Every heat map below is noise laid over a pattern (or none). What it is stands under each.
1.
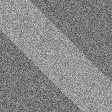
a diagonal band
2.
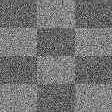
a checkerboard
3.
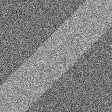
a diagonal band
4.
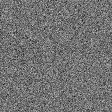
only noise
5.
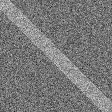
a diagonal band
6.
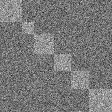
blocks along the diagonal
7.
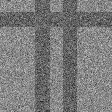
bands of rows crossing bands of columns
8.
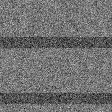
bands of rows
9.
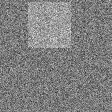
one block
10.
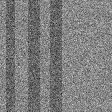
bands of columns
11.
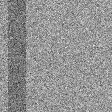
one band of columns
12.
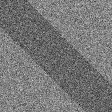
a diagonal band
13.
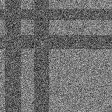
bands of rows crossing bands of columns
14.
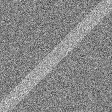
a diagonal band
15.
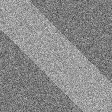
a diagonal band
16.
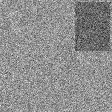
one block
